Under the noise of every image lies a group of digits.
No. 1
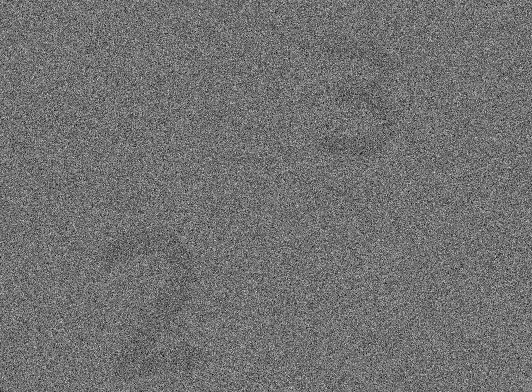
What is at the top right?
3
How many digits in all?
2
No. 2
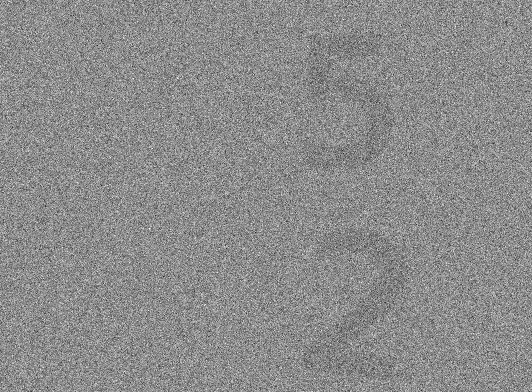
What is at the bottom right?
2
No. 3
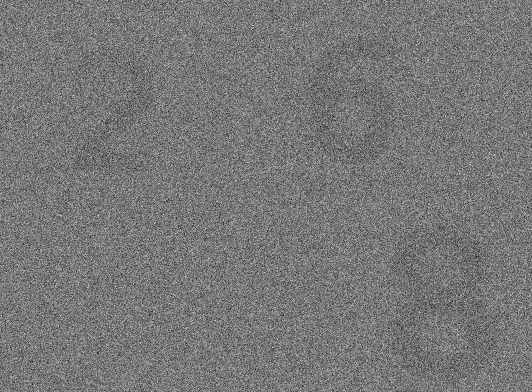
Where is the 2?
top left
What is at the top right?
6
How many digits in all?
3
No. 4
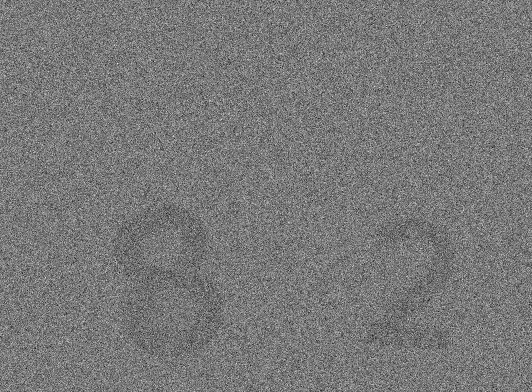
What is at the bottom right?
2
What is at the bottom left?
8
